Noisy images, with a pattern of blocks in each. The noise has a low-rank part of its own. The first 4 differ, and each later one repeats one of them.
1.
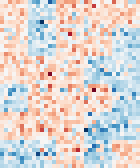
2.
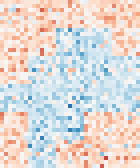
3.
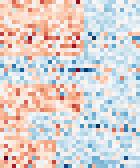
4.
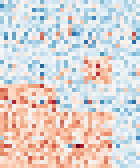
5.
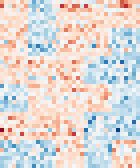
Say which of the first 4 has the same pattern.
1
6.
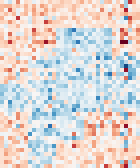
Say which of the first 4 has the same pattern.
2
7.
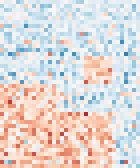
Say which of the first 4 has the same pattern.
4
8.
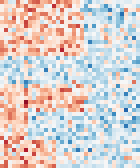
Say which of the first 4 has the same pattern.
3
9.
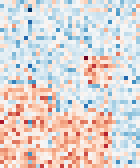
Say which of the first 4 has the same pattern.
4
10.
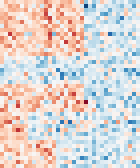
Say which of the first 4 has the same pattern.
3
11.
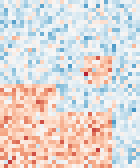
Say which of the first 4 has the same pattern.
4
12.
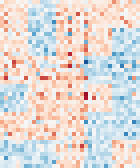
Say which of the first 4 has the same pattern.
1
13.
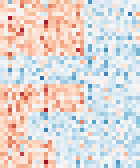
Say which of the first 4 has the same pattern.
3
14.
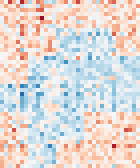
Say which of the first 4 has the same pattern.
2
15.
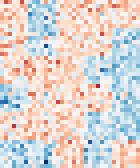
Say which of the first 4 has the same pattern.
1
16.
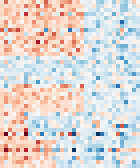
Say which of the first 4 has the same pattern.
3
